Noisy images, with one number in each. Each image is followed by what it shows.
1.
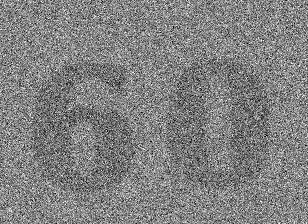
60
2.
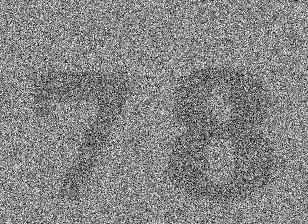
78
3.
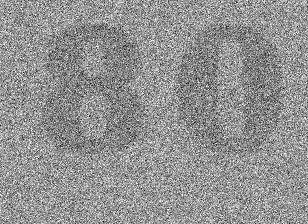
80
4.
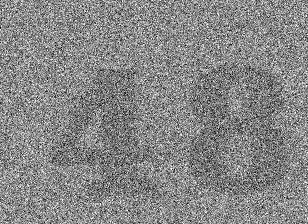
48
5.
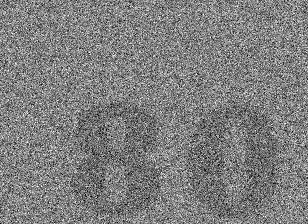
80
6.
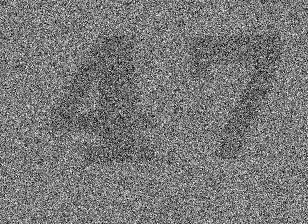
47
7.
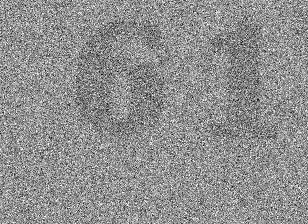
61
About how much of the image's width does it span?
two thirds
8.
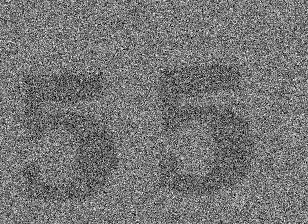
55
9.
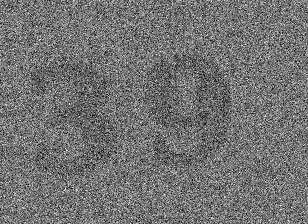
39
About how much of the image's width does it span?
two thirds
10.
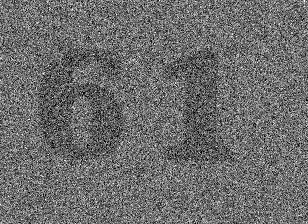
61
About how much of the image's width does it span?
two thirds
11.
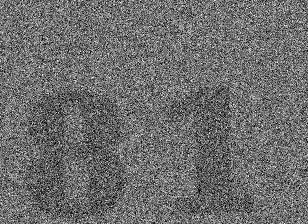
81
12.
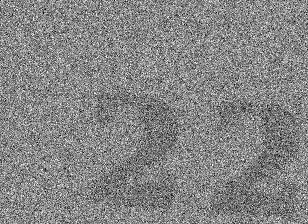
22
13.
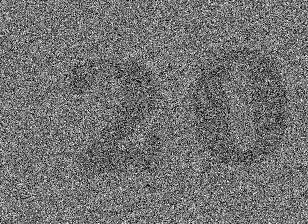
20
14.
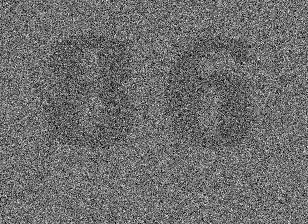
86
